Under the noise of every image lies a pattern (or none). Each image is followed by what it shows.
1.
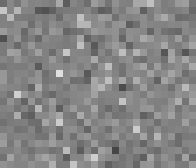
only noise
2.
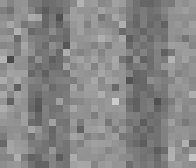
vertical stripes
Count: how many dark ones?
2
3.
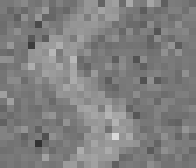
a wavy band
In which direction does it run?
top to bottom
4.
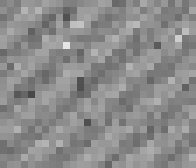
diagonal stripes
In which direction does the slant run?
bottom left to top right
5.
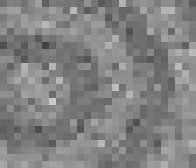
rings round one point
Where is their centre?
middle left
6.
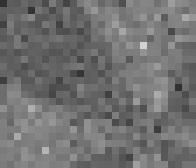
spokes from one point
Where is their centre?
bottom right
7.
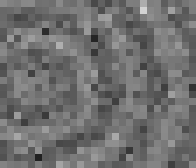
rings round one point
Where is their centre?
middle left
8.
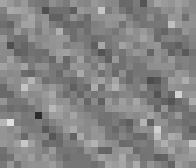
diagonal stripes
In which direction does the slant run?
top left to bottom right
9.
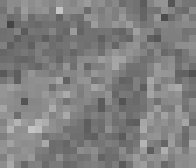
spokes from one point
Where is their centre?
top right
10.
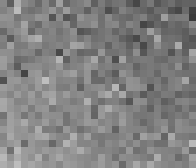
a smooth slope
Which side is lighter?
bottom left
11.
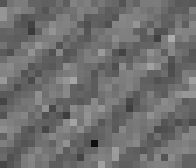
diagonal stripes
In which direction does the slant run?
bottom left to top right
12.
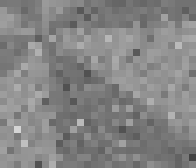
spokes from one point
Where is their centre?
top left
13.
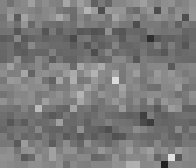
horizontal stripes
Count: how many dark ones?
2
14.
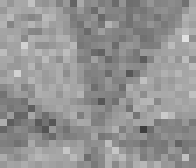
spokes from one point
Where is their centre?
bottom middle
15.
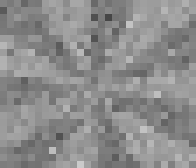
spokes from one point
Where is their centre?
centre
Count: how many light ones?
7
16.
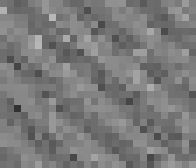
diagonal stripes
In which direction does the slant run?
top left to bottom right
